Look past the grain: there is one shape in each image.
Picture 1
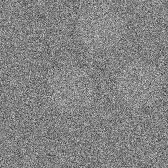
light three dots
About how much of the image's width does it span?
two thirds
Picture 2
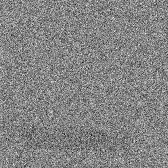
dark bar
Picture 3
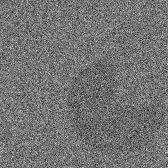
dark disc with a wedge cut out
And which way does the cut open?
up and right
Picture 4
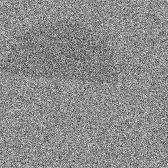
dark half disc
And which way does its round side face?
up
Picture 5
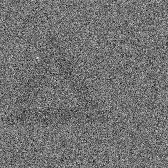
dark triangle frame
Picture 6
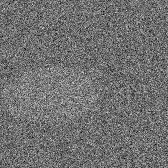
light ellipse
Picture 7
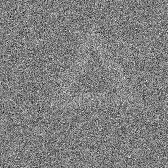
light triangle frame
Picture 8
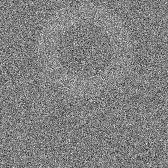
light ring
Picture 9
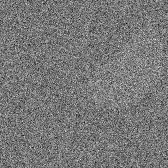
light half disc
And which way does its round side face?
down and right
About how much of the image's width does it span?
half
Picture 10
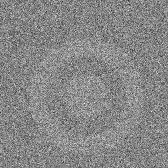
light bullseye
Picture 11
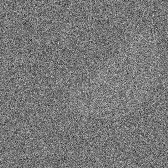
light half disc
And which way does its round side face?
down and right
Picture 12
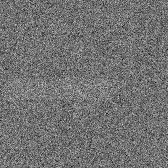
light bar
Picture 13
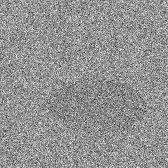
dark ellipse
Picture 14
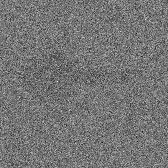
dark lollipop
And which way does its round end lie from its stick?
left
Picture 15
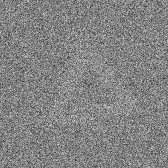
light triangle frame
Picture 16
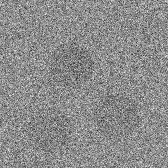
dark three dots
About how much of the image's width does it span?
two thirds
